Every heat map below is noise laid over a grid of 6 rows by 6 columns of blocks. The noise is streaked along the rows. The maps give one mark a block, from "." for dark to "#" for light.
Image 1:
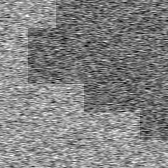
# # . . . .
# . . . . .
# . . . . .
# # # . . .
# # # # # .
# # # # # #
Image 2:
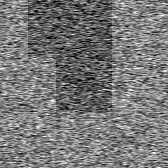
# . . . # #
# . . . # #
# # . . # #
# # . . # #
# # # # # #
# # # # # #
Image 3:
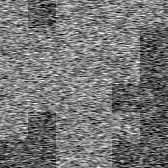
# . # # # #
# # # # # .
# # # # # .
# # # # . .
# . # # # .
. . # # . .
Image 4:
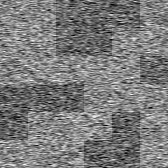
# # . . . #
# # . . # #
# # # # # .
. . . # # #
. # # # . #
# # # . . #
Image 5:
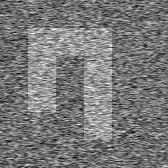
. . . . . .
. # # # . .
. # . # . .
. # . # . .
. . . # . .
. . . . . .
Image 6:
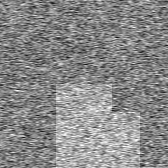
. . . . . .
. . . . . .
. . . . . .
. . # # . .
. . # # # .
. . # # # .
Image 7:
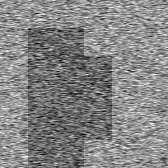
# # # # # #
# . . # # #
# . . . # #
# . . . # #
# . . . # #
# . . # # #
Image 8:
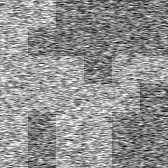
# # . . . .
# . . . . .
# # # . # #
# # # # # .
# . # # . .
# . # # . .
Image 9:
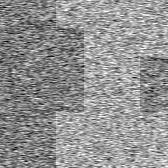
. . # # # #
. . . # # #
. . . # # .
. . . # # .
. . # # # #
. . # # # #
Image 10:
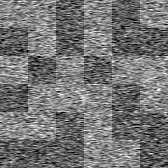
# # . # . #
. # . # . .
# . # . # #
. # # # . #
# # . # . .
. . . # # .
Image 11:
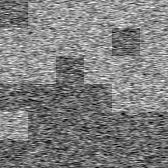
. # # # # #
# # # # . #
# # . # # #
. . . . # #
# . . . . .
. . . . . .
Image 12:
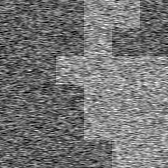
. . . # # .
. . . # . .
. . # # # #
. . . # # #
. . . # # #
. . . . # #
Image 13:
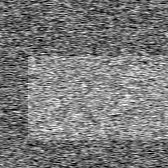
. . . . . .
. . . . . .
. # # # # #
. # # # # #
. # # # # #
. . . . . .
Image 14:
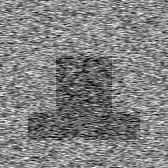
# # # # # #
# # # # # #
# # . . # #
# # . . # #
# . . . . #
# # # # # #
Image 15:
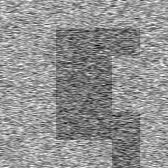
# # # # # #
# # . . . #
# # . . # #
# # . . # #
# # . . . #
# # # # . #
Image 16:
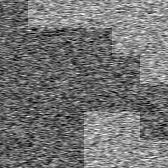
. # # # # #
. . . . # #
. . . . . #
. . . . . .
. . . # # .
. . . # # #
